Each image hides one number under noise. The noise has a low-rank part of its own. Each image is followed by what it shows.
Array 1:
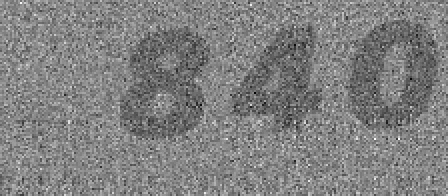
840
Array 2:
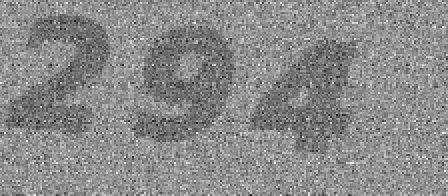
294
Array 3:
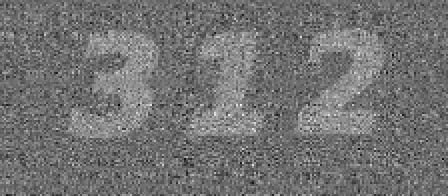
312
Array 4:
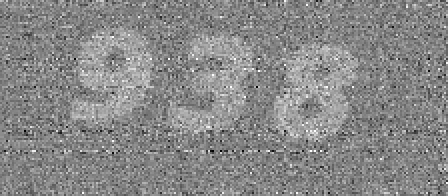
938
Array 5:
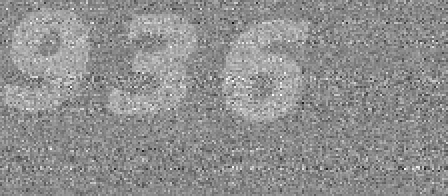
936
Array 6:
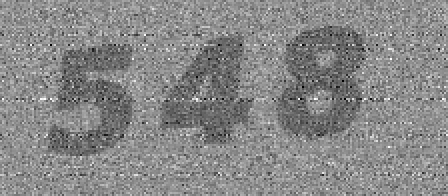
548
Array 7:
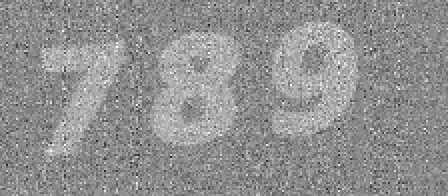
789
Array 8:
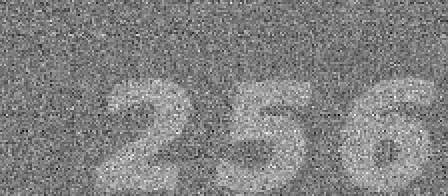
256
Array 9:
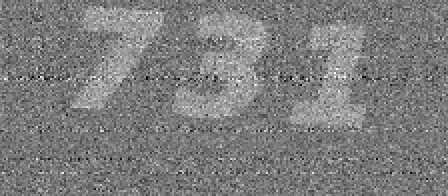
731
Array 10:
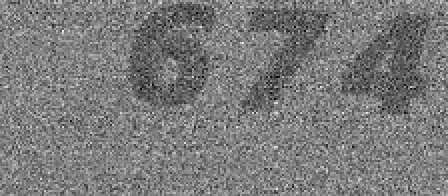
674
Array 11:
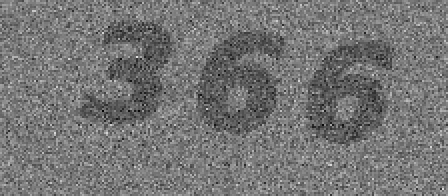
366
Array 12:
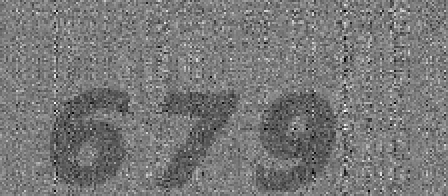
679
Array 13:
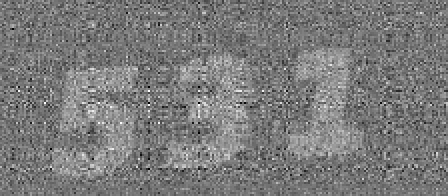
531
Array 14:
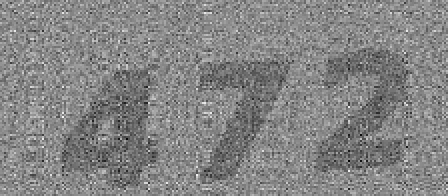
472
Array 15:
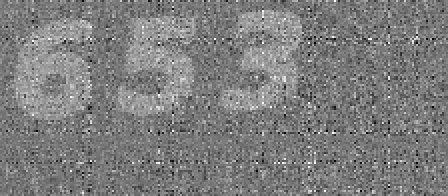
653
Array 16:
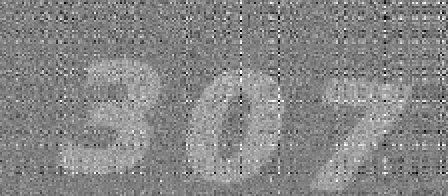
307
